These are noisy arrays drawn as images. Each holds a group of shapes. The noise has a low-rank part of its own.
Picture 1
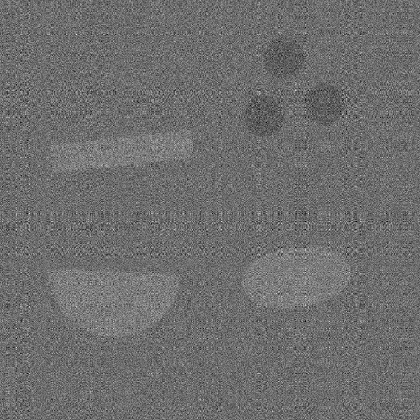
top left: light bar; top right: dark three dots; bottom left: light half disc; bottom right: light ellipse
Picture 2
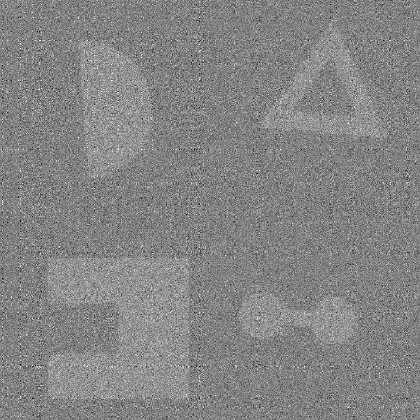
top left: light half disc; top right: light triangle frame; bottom left: light square with a notch; bottom right: light dumbbell
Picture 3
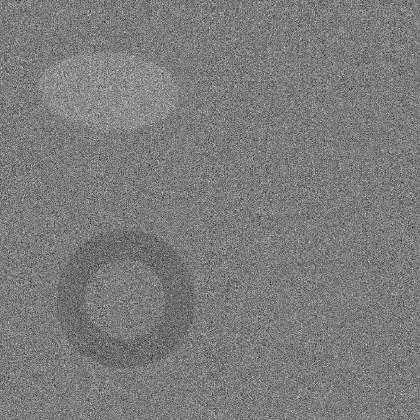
top left: light ellipse; bottom left: dark ring
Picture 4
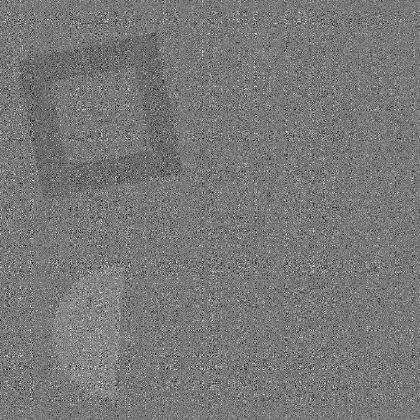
top left: dark square frame; bottom left: light half disc
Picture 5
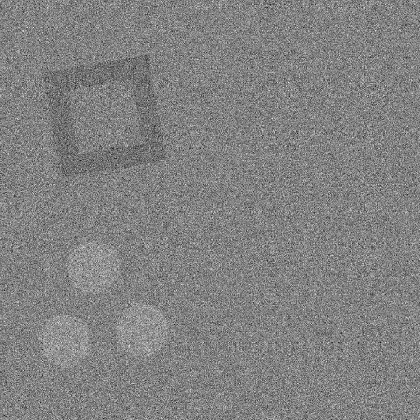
top left: dark square frame; bottom left: light three dots
